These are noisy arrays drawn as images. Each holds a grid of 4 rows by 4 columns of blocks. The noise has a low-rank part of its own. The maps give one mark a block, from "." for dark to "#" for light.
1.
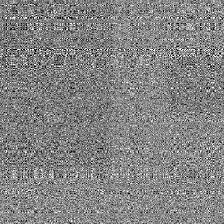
..##
..#.
..##
####
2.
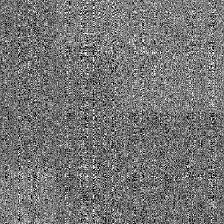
.###
..##
....
#...
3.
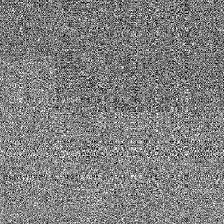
....
#...
####
####
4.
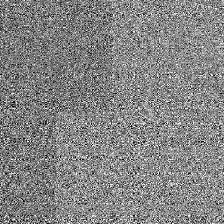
..##
..##
.###
.###
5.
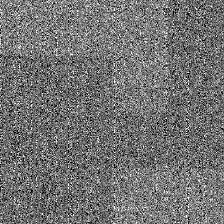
###.
..#.
....
..##
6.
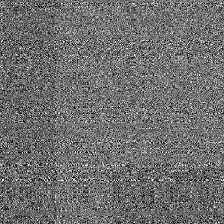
.###
.###
.###
.#..
